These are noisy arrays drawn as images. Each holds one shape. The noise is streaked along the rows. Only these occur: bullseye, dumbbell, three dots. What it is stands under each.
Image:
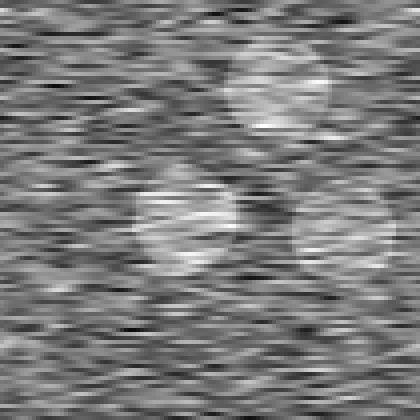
three dots
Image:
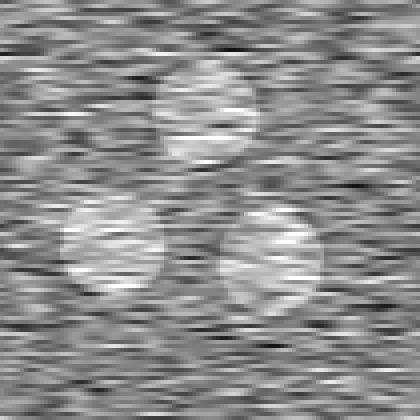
three dots
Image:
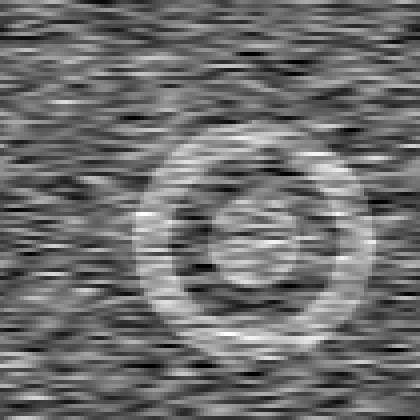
bullseye
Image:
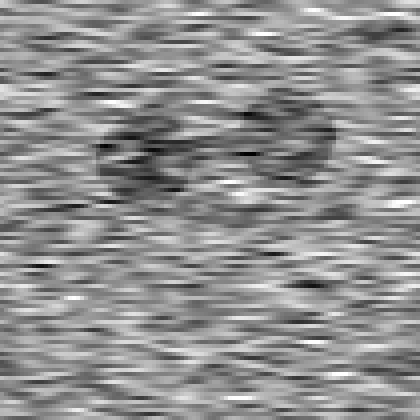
dumbbell
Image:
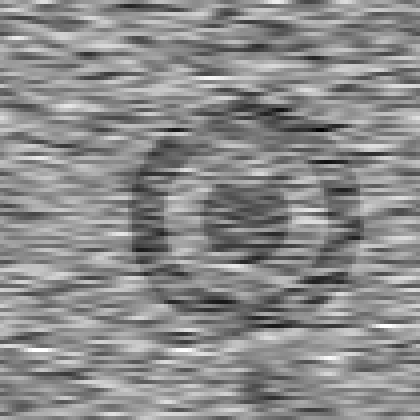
bullseye
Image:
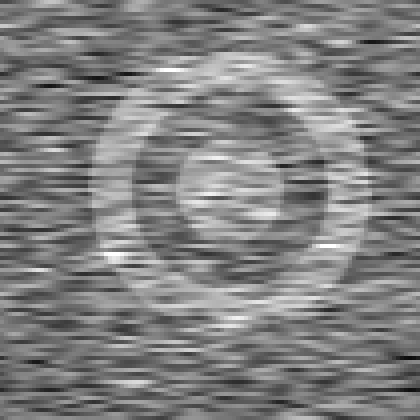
bullseye
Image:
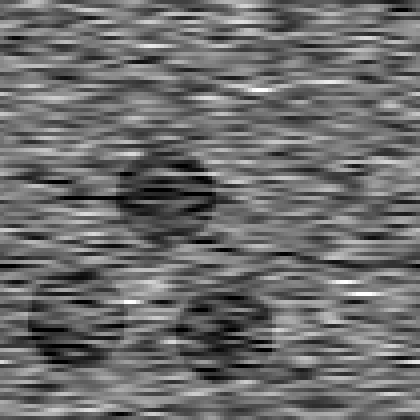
three dots
